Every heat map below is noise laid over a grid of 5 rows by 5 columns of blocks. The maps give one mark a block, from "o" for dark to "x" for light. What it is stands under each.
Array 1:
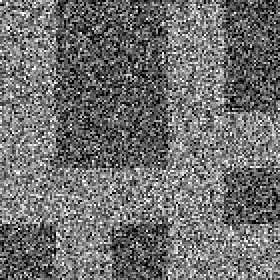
x o o x o
x o o x o
x o o x x
x x x x o
o x o x x
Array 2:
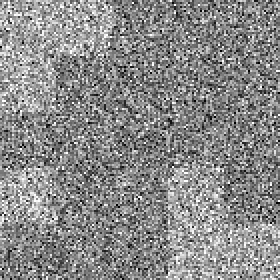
x x o o o
x o o o o
o o o o o
x o o x o
o o o x x
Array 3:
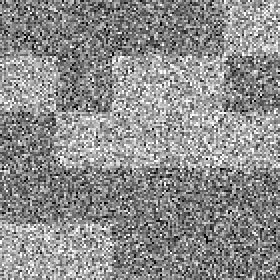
o o o o x
x o x x o
o x x x x
o o o o o
x x o o o
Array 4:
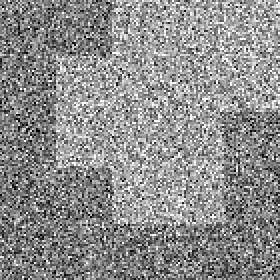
o o x x x
o x x x x
o x x x o
o o x x o
o o o o o
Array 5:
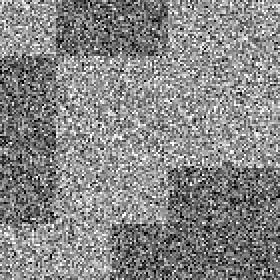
x o o x x
o x x x x
o x x x x
o x x o o
x x o o o
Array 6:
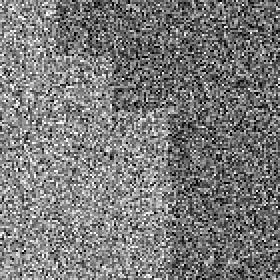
x o o o o
x x o o o
x x x o o
x x x o o
x x x o o
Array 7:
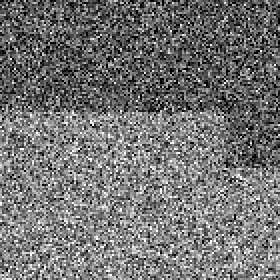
o o o o o
o o o o o
x x x x o
x x x x x
x x x x x
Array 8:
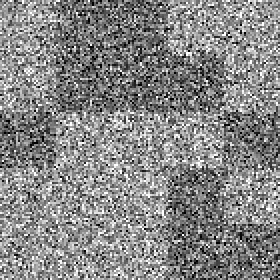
x o o x x
x o o o x
o x x x o
x x x o x
x x x o o
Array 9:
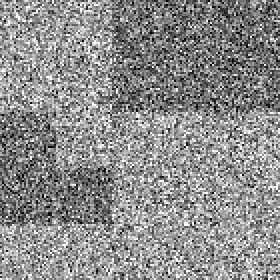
x x o o o
x x o o o
o x x x x
o o x x x
x x x x x
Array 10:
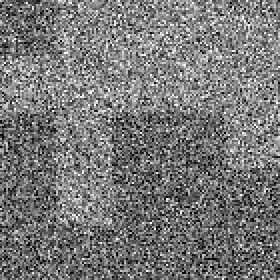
o x x x x
x x x x x
o x o o x
o x o o o
o o o o o
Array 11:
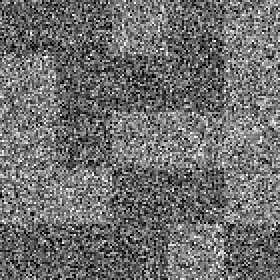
o o x o x
x o o o x
x o x x x
x x o o x
o o o x o
